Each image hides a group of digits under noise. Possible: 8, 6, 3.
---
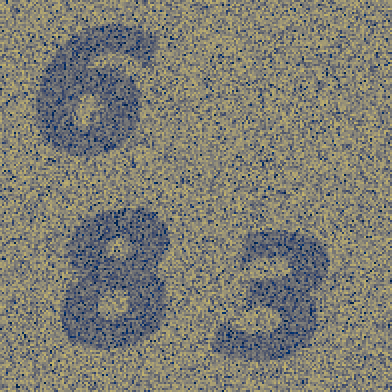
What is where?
top left: 6; bottom left: 8; bottom right: 3
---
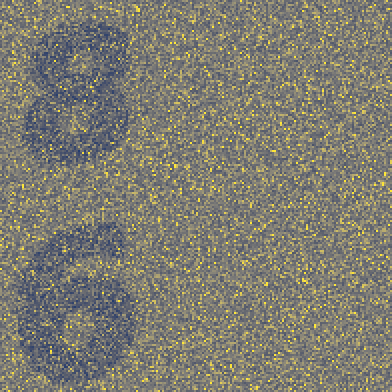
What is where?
top left: 8; bottom left: 6
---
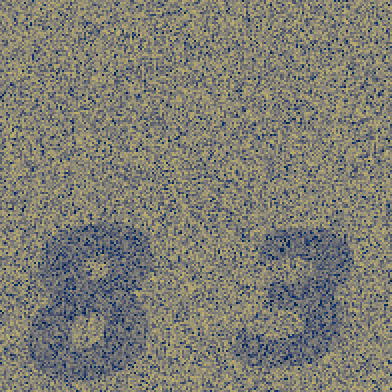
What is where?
bottom left: 8; bottom right: 3
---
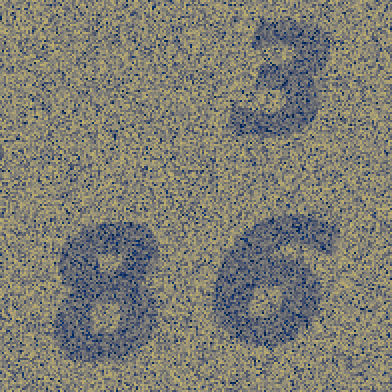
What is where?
top right: 3; bottom left: 8; bottom right: 6
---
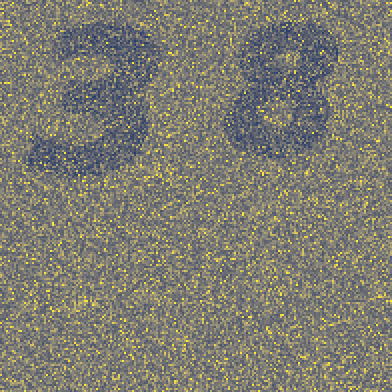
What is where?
top left: 3; top right: 8
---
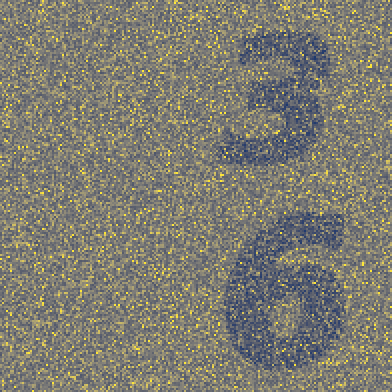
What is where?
top right: 3; bottom right: 6
